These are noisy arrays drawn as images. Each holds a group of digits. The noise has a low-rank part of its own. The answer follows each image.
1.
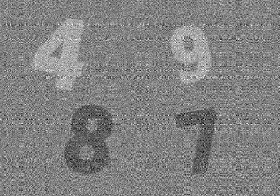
top left: light 4; top right: light 9; bottom left: dark 8; bottom right: dark 7
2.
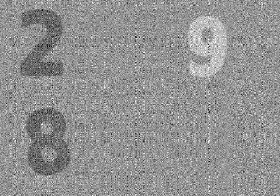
top left: dark 2; top right: light 9; bottom left: dark 8
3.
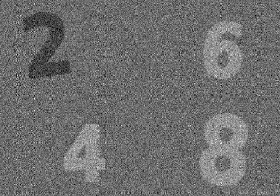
top left: dark 2; top right: light 6; bottom left: light 4; bottom right: light 8
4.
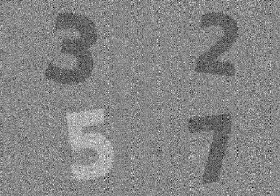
top left: dark 3; top right: dark 2; bottom left: light 5; bottom right: dark 7
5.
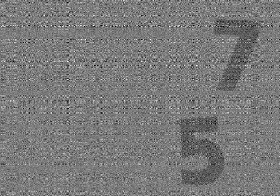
top right: dark 7; bottom right: dark 5
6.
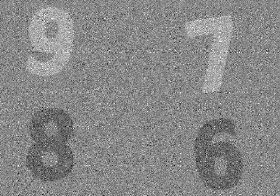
top left: light 9; top right: light 7; bottom left: dark 8; bottom right: dark 6
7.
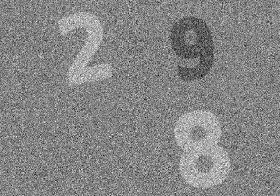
top left: light 2; top right: dark 9; bottom right: light 8
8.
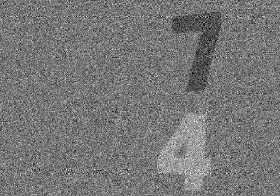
top right: dark 7; bottom right: light 4
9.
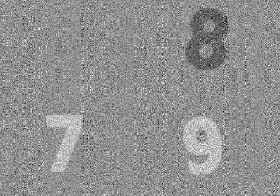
top right: dark 8; bottom left: light 7; bottom right: light 9
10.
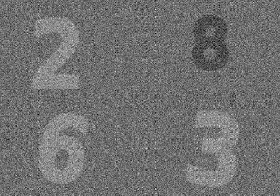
top left: light 2; top right: dark 8; bottom left: light 6; bottom right: light 3
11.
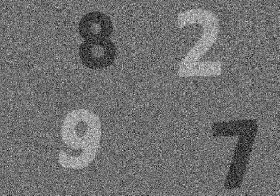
top left: dark 8; top right: light 2; bottom left: light 9; bottom right: dark 7
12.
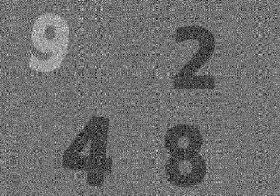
top left: light 9; top right: dark 2; bottom left: dark 4; bottom right: dark 8
